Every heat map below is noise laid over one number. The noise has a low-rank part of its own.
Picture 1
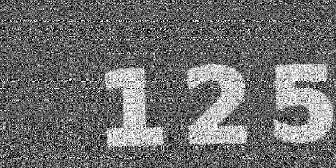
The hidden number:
125
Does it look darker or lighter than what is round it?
lighter
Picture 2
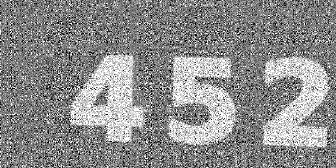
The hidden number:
452
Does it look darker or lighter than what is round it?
lighter
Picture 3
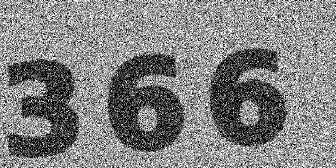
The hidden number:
366
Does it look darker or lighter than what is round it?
darker
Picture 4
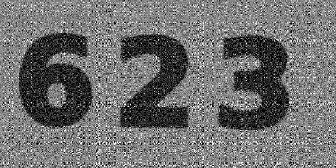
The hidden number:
623
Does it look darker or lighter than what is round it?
darker
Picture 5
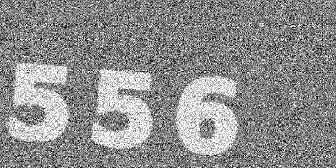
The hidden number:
556
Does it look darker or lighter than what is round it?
lighter
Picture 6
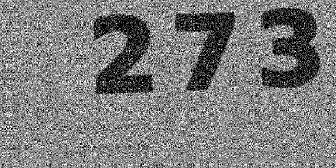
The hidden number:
273
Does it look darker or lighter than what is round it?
darker
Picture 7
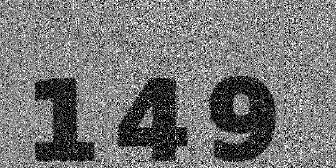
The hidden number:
149
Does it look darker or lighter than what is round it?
darker
